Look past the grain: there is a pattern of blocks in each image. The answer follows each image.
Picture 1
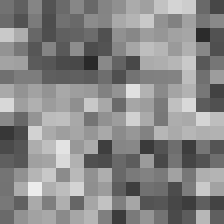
the same after a half turn
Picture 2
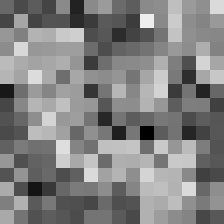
mirrored about the diagonal from the bottom left
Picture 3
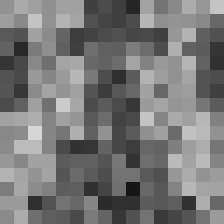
left and right mirror each other
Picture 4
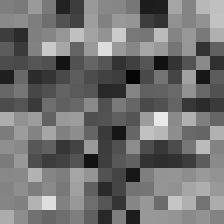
left and right mirror each other
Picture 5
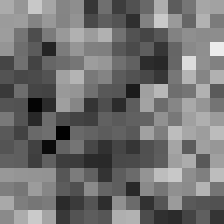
no symmetry
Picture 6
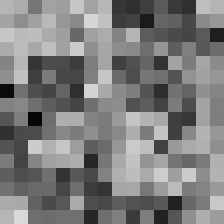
no symmetry
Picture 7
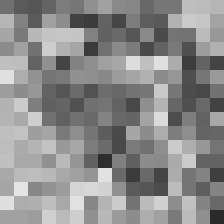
mirrored about the diagonal from the bottom left
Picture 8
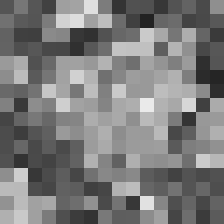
mirrored about the diagonal from the bottom left
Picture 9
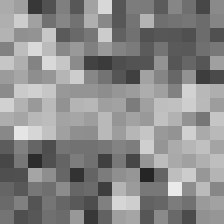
the same after a half turn
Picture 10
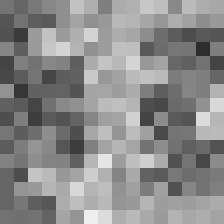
top and bottom mirror each other
